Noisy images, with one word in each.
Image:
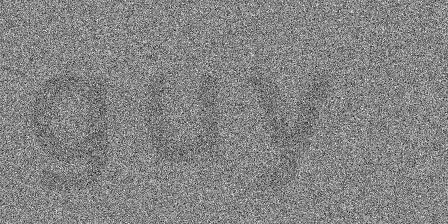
guy
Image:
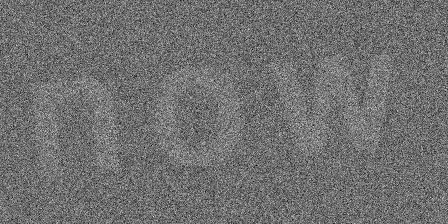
now
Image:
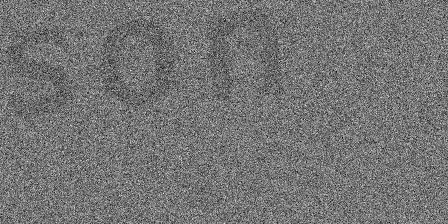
son
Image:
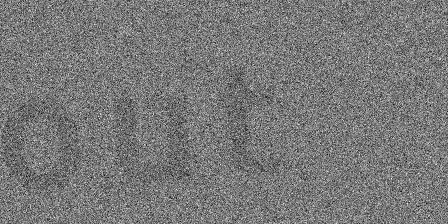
out
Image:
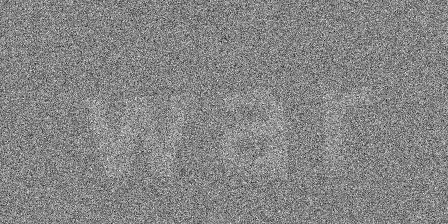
war
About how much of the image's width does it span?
two thirds
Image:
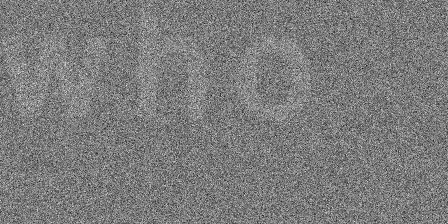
who
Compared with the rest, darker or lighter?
lighter
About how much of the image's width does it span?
two thirds
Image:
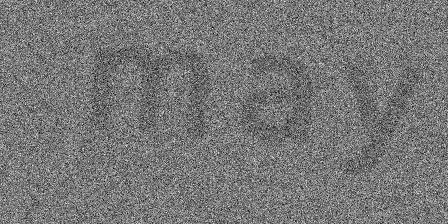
may
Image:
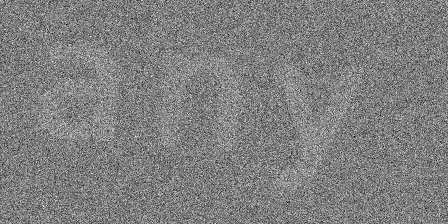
any
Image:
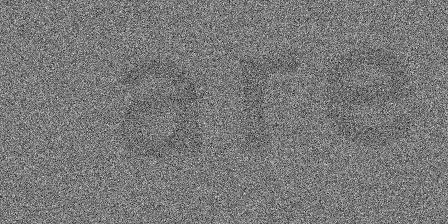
are
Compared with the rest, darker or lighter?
darker
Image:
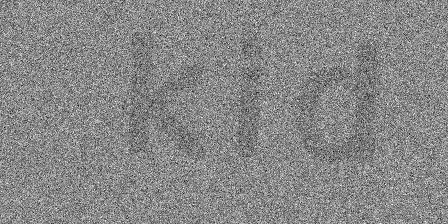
kid
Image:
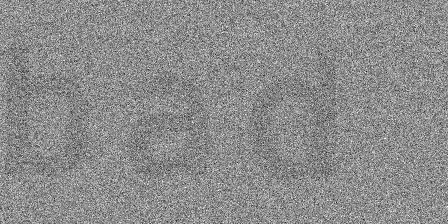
bad
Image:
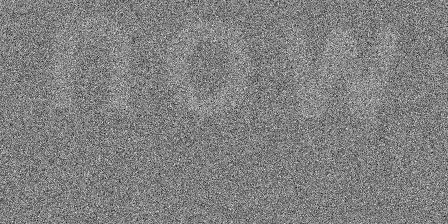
now
